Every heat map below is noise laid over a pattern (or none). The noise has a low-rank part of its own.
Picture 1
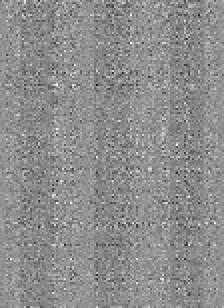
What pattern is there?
vertical stripes
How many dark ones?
3
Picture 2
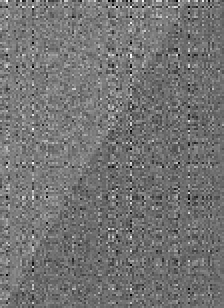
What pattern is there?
a sharp edge
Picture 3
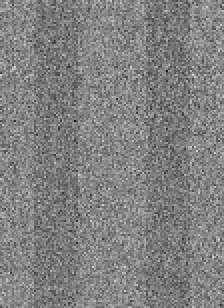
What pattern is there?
vertical stripes
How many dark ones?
2
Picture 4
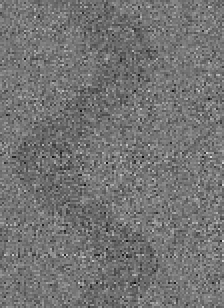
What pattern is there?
a wavy band
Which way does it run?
top to bottom
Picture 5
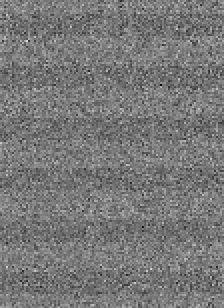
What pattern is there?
horizontal stripes
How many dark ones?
6
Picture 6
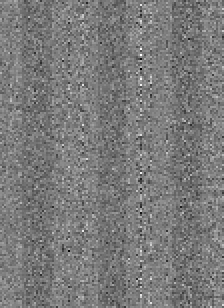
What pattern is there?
vertical stripes
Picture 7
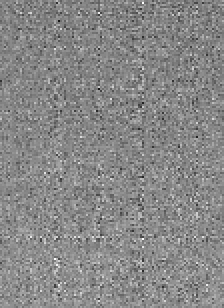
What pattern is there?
a smooth slope
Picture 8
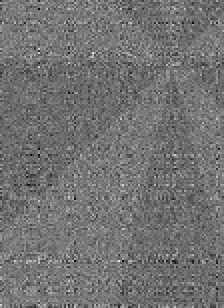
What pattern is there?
spokes from one point
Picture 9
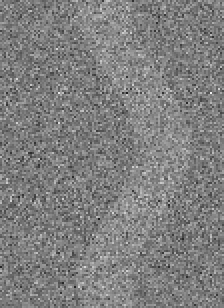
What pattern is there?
a wavy band
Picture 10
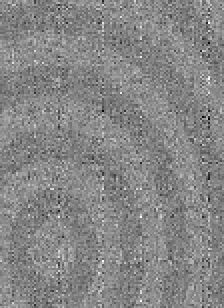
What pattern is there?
rings round one point
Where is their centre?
bottom left
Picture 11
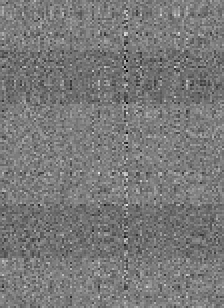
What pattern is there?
horizontal stripes
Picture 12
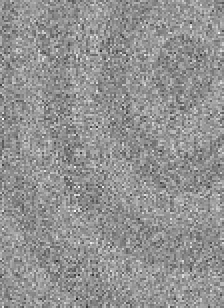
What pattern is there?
rings round one point
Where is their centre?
top right
